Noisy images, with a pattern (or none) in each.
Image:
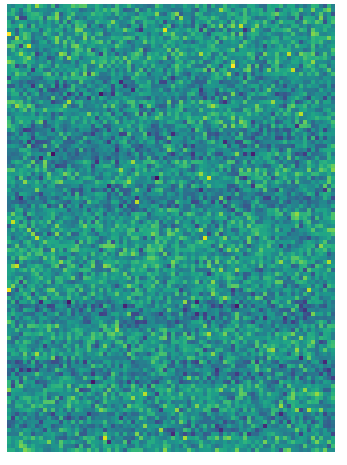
bands of rows
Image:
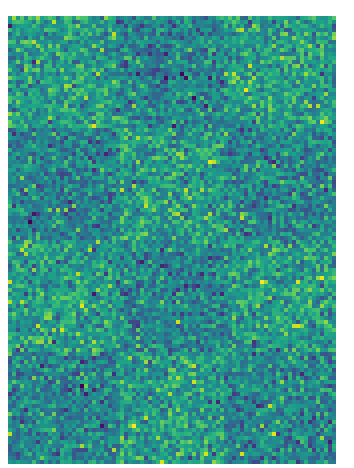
a checkerboard
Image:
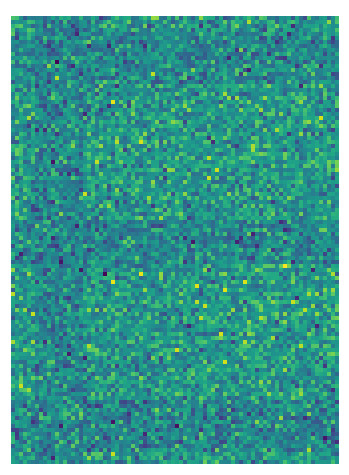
bands of rows crossing bands of columns
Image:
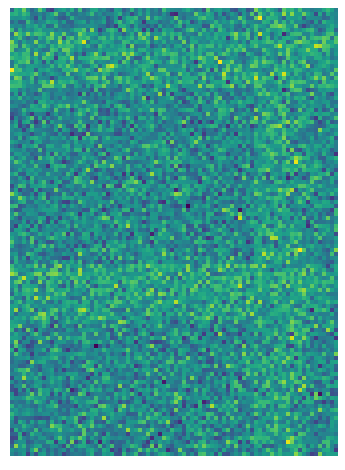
bands of rows crossing bands of columns
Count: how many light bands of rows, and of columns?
2 and 1
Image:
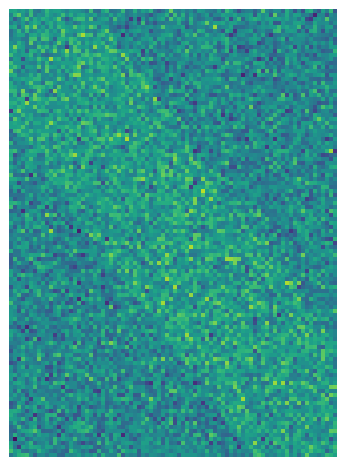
a diagonal band
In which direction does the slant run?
top left to bottom right
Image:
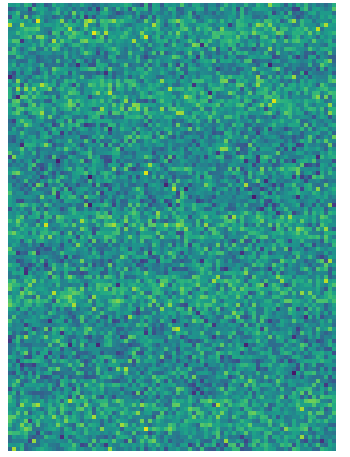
bands of rows
